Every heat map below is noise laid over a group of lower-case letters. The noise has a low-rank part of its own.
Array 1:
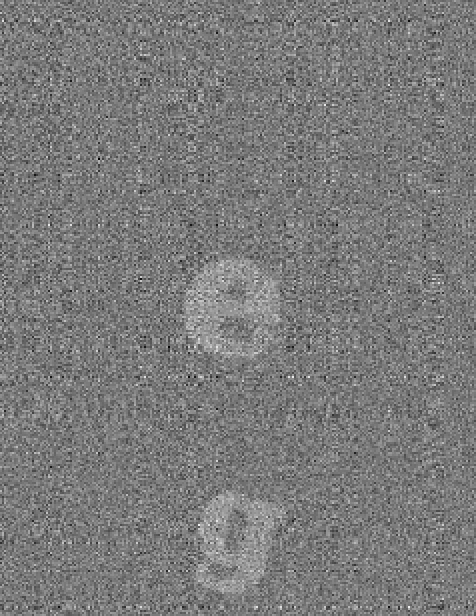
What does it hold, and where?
centre: light e; bottom middle: light g
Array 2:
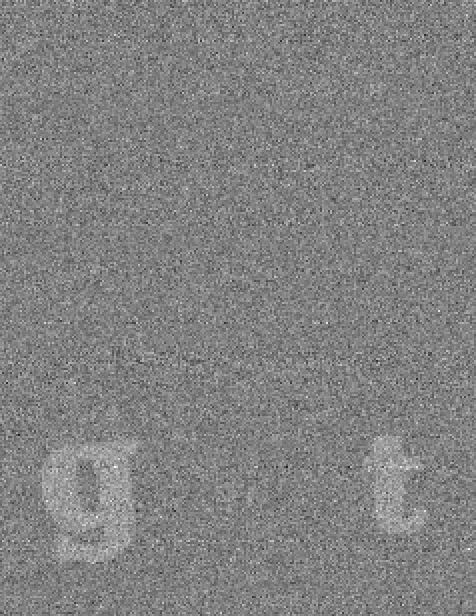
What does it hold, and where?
bottom left: light g; bottom right: light t
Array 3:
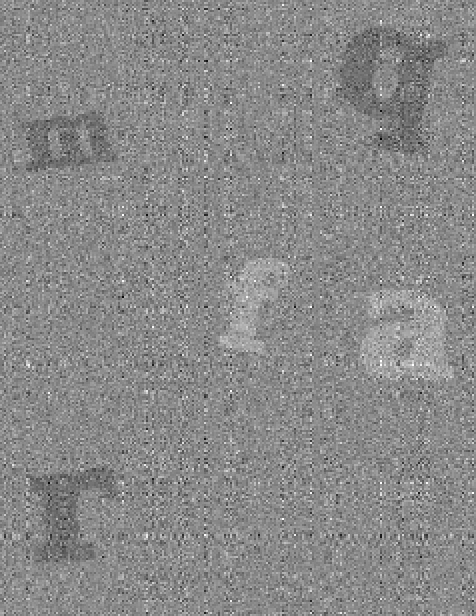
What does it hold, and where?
top left: dark m; top right: dark q; centre: light f; middle right: light a; bottom left: dark r
